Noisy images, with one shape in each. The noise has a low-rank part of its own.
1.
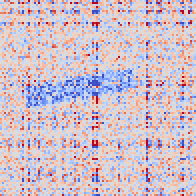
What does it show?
blue bar
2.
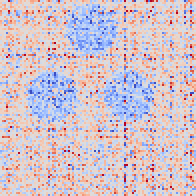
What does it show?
blue three dots
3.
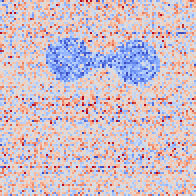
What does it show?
blue dumbbell
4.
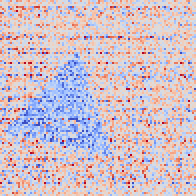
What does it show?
blue triangle
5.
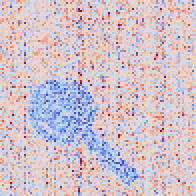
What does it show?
blue lollipop
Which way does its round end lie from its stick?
up and left
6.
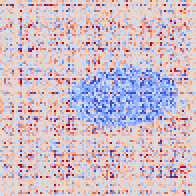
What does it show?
blue ellipse
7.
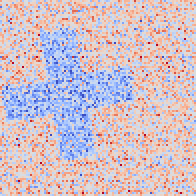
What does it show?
blue cross
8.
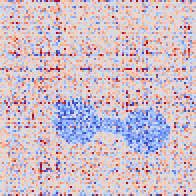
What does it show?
blue dumbbell
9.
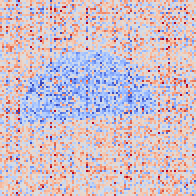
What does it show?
blue half disc
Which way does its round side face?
up
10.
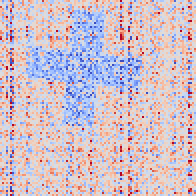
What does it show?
blue cross
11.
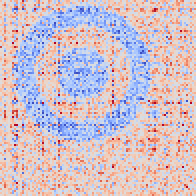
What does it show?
blue bullseye
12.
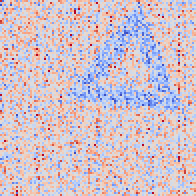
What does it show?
blue triangle frame
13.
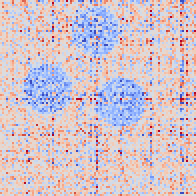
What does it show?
blue three dots
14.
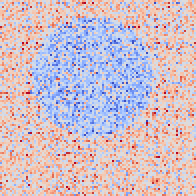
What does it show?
blue disc
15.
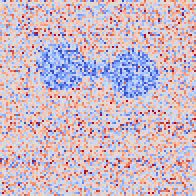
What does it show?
blue dumbbell
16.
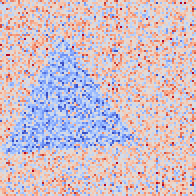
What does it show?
blue triangle
